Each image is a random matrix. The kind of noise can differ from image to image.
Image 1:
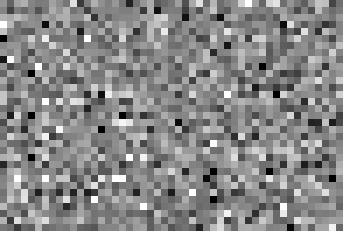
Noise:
heavy tails
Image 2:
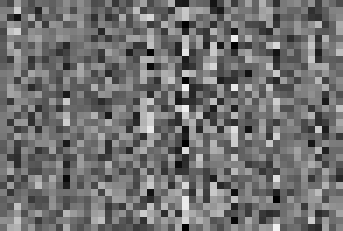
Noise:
columns of uneven size
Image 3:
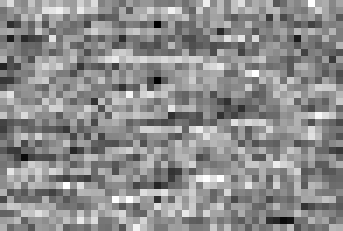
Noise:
streaked along the rows
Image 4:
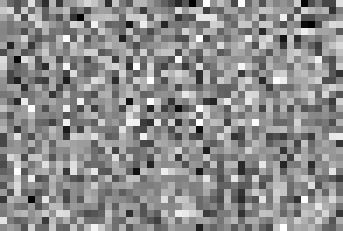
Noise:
low rank plus noise
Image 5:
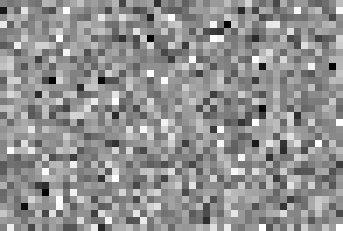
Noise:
heavy tails
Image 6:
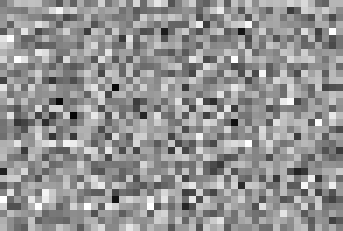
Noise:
low rank plus noise
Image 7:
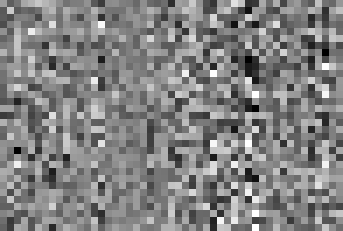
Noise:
columns of uneven size
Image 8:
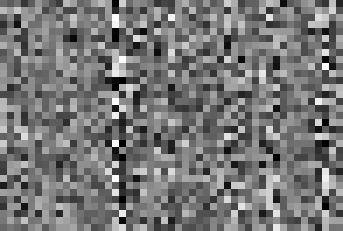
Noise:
columns of uneven size
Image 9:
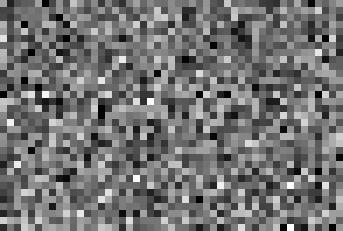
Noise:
low rank plus noise
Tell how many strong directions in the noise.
one
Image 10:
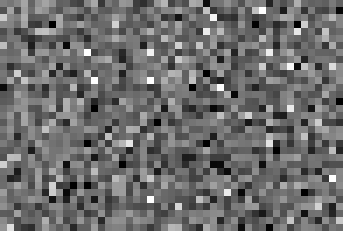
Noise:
heavy tails
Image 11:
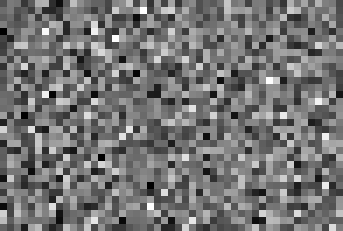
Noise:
independent entries
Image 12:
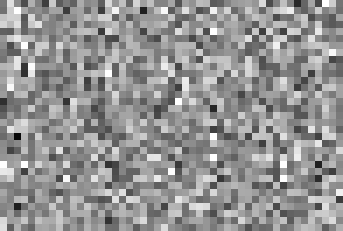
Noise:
low rank plus noise
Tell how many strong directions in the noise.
five to eight
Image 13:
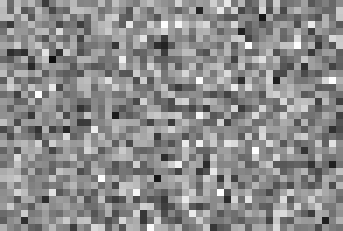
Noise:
independent entries
